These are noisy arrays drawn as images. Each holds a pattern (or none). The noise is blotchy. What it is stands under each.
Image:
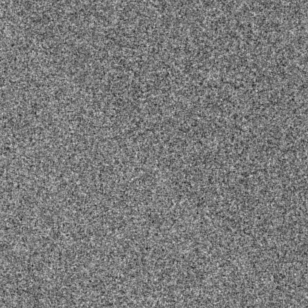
a sharp edge
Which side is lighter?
bottom left
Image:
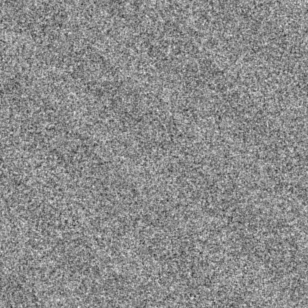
diagonal stripes
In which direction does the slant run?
top left to bottom right
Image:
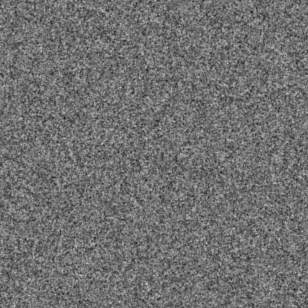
only noise
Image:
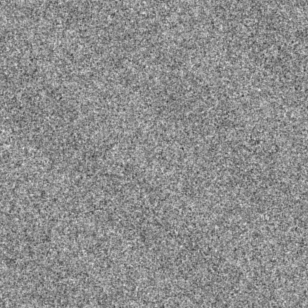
diagonal stripes
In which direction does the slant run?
top left to bottom right
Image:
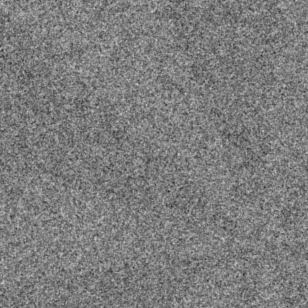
spokes from one point
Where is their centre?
bottom right
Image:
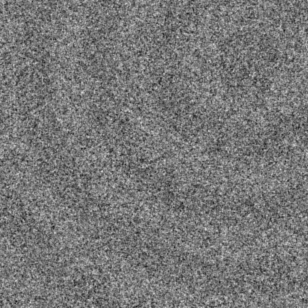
rings round one point
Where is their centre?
top right
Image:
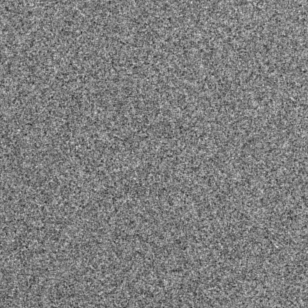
a smooth slope
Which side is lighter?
top right
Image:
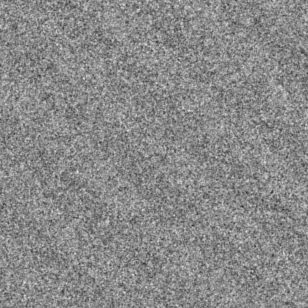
diagonal stripes
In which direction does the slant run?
top left to bottom right
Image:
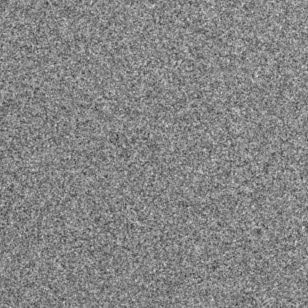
a smooth slope
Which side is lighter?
top right
